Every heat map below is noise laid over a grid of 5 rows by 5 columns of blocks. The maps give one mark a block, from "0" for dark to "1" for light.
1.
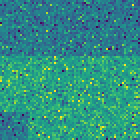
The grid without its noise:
0 0 0 0 0
0 0 0 0 0
1 1 1 1 1
1 1 1 1 1
0 1 1 1 1
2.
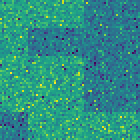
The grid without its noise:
1 1 1 0 0
1 0 0 0 0
1 1 1 0 0
1 1 1 0 0
0 1 1 1 1
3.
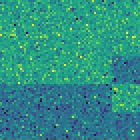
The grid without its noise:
1 1 1 1 1
1 1 1 1 1
1 1 1 1 0
0 0 0 0 1
0 0 0 0 0
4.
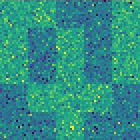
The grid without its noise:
1 1 0 0 1
1 0 1 0 1
1 0 1 0 1
0 1 1 1 0
0 0 1 0 0
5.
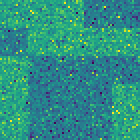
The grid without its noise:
1 1 1 0 0
0 1 1 1 1
1 0 0 0 0
1 0 0 0 1
1 0 0 0 1
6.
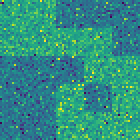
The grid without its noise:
1 1 0 0 0
1 1 1 1 0
0 0 0 1 1
0 0 1 0 1
0 0 1 1 1
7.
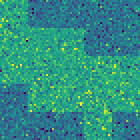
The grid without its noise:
1 0 0 0 0
1 1 1 0 0
1 1 1 1 1
0 1 1 1 1
0 0 0 1 0
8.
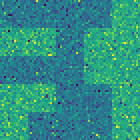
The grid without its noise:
0 0 0 0 1
1 1 0 1 1
0 0 0 1 1
1 1 0 0 1
1 0 0 0 1
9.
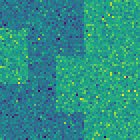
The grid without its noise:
0 0 0 1 1
1 0 0 1 1
1 0 1 1 1
0 0 1 1 1
0 0 0 1 1
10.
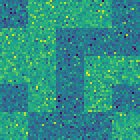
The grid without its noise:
0 1 1 1 0
1 1 0 0 0
1 1 0 1 1
0 1 0 1 0
1 0 0 0 1
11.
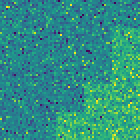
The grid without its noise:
0 0 0 0 0
0 0 0 0 1
0 0 0 0 1
0 0 0 1 1
0 0 1 1 1
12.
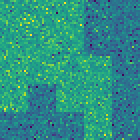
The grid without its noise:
1 1 1 0 0
1 1 1 0 0
1 1 1 1 0
1 0 1 1 0
0 0 0 1 0
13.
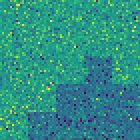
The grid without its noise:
1 1 1 1 1
1 1 1 1 1
1 1 1 0 1
1 1 0 0 0
1 0 0 0 0
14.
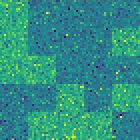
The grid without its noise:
1 0 0 0 0
1 0 0 0 1
1 1 0 0 0
0 0 1 0 1
0 1 1 1 0
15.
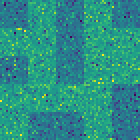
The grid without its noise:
0 1 0 1 0
1 1 0 1 1
0 1 0 1 1
1 1 1 1 0
1 0 0 1 0
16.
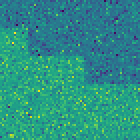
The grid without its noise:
0 0 0 0 0
1 0 0 0 0
1 1 1 0 0
1 1 1 1 1
1 1 1 1 1
